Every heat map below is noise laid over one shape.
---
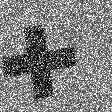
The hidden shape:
cross
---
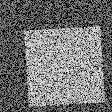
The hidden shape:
square
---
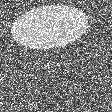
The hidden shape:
ellipse
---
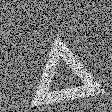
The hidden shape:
triangle frame
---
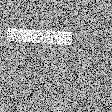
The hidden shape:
bar
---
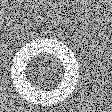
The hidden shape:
ring
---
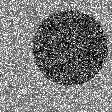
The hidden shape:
disc
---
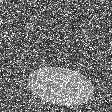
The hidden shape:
ellipse
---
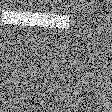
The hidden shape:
bar
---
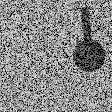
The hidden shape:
lollipop
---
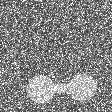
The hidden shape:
dumbbell
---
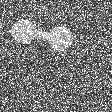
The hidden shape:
dumbbell
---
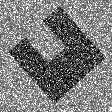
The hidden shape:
square with a notch
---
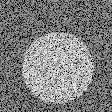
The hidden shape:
disc
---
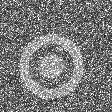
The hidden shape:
bullseye
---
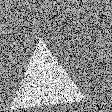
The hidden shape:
triangle
